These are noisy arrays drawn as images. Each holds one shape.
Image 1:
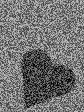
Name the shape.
heart
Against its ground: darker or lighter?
darker
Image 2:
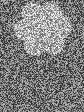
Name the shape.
flower
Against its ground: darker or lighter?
lighter
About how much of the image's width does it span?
two thirds
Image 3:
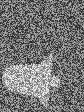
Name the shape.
bell
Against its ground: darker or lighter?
lighter
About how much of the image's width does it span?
two thirds
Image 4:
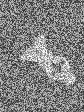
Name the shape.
chess bishop
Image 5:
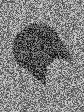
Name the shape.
cat's head
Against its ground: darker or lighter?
darker
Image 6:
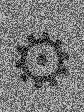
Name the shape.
gear
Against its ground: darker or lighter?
darker
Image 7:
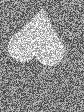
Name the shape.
heart
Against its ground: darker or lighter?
lighter
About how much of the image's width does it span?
two thirds
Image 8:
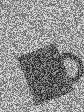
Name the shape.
cup
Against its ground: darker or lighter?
darker
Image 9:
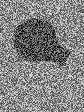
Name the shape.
light bulb
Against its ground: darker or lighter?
darker
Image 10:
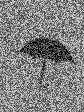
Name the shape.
umbrella
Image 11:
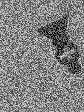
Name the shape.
chess bishop
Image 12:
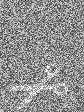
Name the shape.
pair of scissors
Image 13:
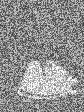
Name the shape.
chess knight
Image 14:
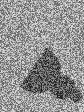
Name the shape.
chess pawn
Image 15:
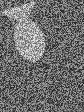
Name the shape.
fish
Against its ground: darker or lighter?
lighter
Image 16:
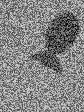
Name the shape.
fish
